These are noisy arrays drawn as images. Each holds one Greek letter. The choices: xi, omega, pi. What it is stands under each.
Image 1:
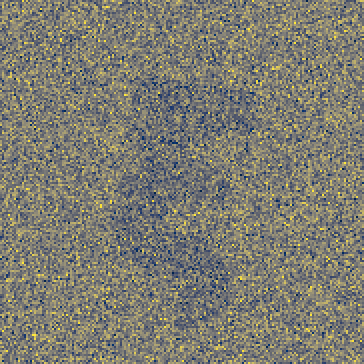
dark xi
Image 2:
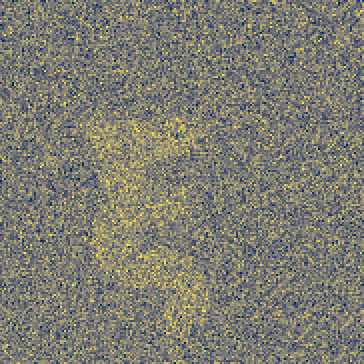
light xi
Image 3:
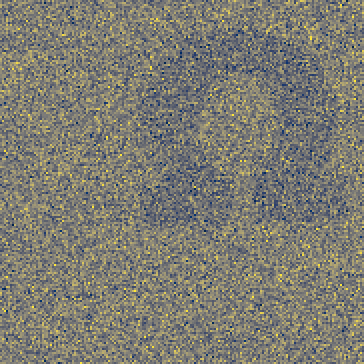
dark omega
